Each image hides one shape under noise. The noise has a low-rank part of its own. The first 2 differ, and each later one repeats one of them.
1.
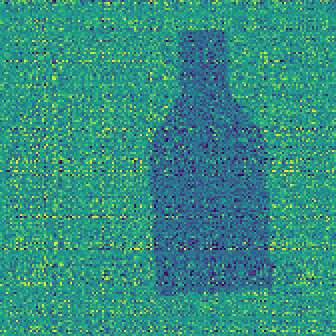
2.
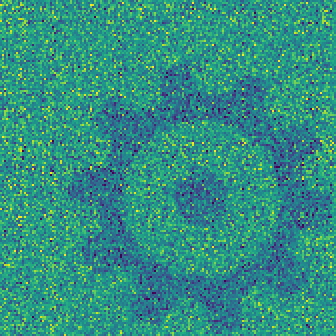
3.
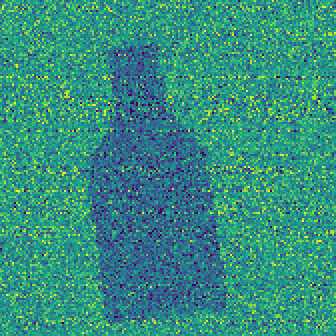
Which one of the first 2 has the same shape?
1
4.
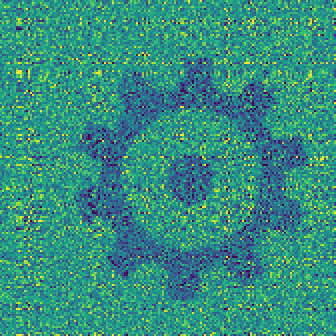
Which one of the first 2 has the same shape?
2
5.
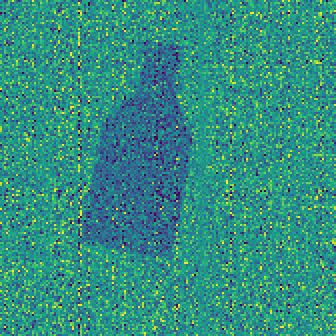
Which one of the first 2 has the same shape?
1
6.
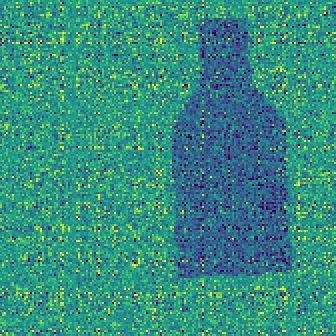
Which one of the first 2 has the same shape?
1
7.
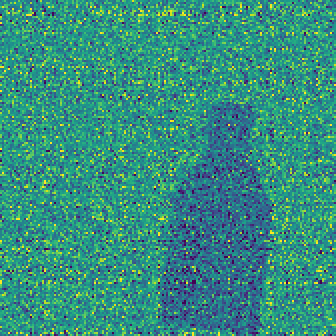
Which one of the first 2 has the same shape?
1
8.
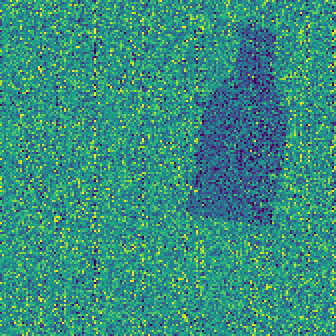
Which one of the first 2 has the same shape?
1
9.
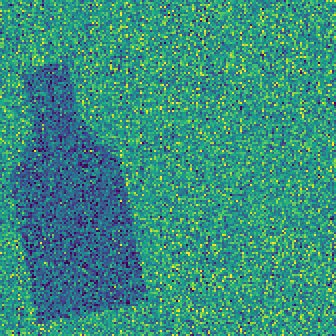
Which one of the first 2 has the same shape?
1
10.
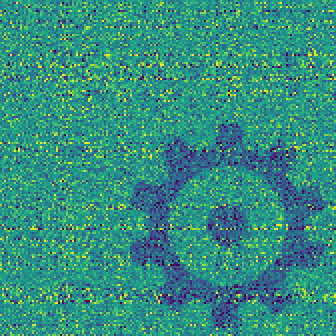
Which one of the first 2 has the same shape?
2
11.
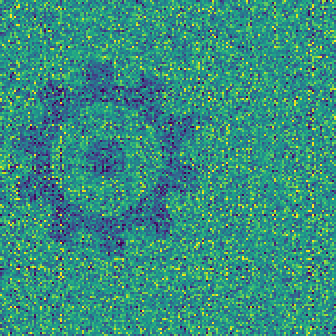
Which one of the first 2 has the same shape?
2
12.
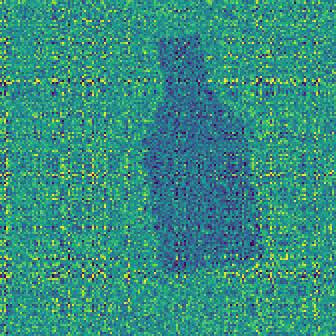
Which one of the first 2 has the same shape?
1
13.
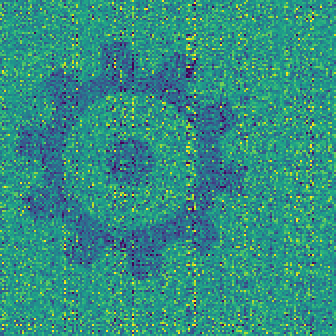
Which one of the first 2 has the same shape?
2
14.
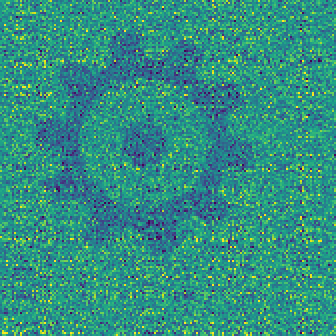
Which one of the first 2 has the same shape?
2
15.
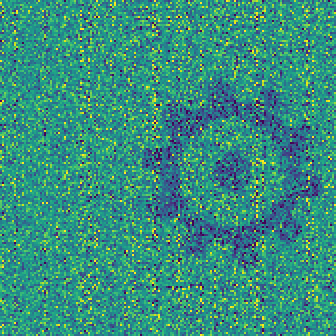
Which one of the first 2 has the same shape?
2
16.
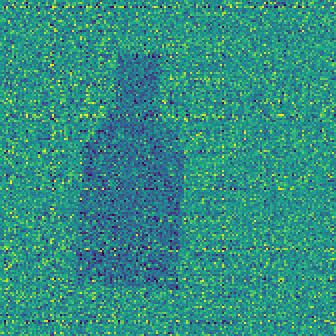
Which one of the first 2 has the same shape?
1
